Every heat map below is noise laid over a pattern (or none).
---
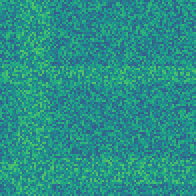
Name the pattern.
bands of rows crossing bands of columns
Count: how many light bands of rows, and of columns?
2 and 1
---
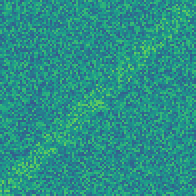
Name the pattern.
a diagonal band
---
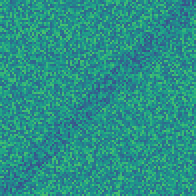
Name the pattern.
a diagonal band
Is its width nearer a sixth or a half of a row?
a sixth
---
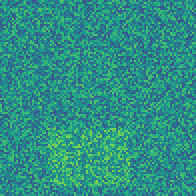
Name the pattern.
one block
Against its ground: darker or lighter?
lighter
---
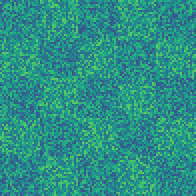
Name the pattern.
a checkerboard
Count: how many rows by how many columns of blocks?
5 by 5
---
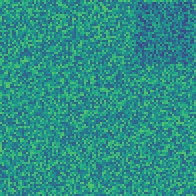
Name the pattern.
one block
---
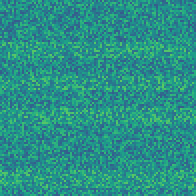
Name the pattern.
bands of rows
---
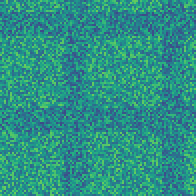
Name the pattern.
bands of rows crossing bands of columns
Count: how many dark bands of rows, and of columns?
2 and 2
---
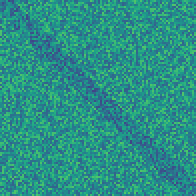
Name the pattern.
a diagonal band
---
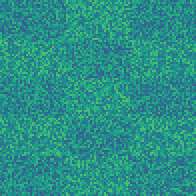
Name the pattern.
a checkerboard
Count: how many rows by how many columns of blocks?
5 by 3
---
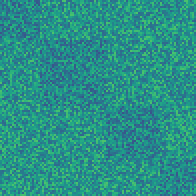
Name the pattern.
blocks along the diagonal
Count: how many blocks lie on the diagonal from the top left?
4
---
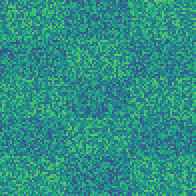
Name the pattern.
a checkerboard
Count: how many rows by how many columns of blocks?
5 by 3
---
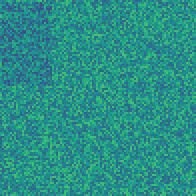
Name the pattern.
one block
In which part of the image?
top left
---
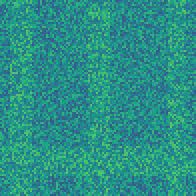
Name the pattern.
bands of rows crossing bands of columns
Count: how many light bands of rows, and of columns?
1 and 3
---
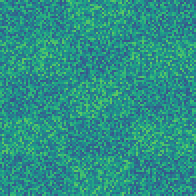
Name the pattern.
a checkerboard
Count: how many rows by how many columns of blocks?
5 by 3
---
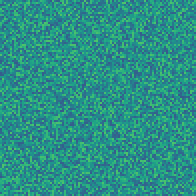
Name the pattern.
only noise
